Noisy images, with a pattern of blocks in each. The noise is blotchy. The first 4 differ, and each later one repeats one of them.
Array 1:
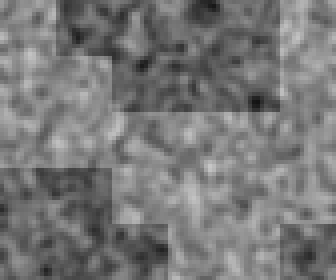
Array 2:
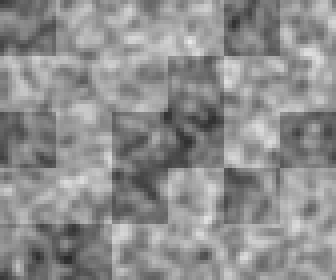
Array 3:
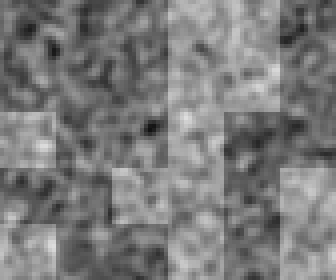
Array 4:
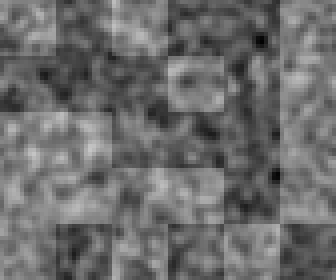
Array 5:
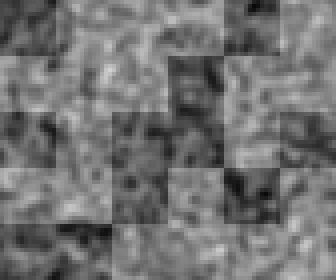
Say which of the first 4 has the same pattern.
2
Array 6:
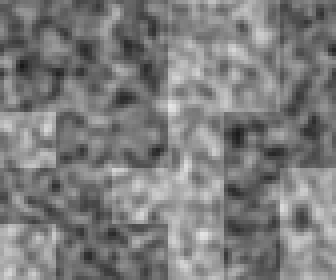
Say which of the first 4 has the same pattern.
3
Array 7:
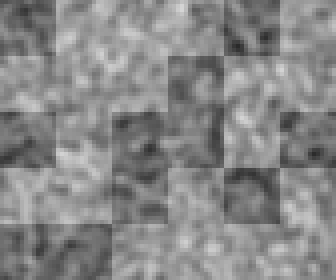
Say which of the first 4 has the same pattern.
2
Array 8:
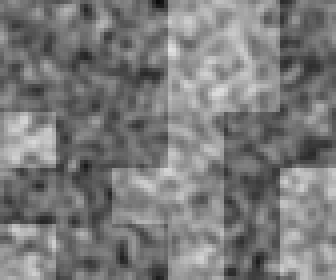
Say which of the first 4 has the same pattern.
3
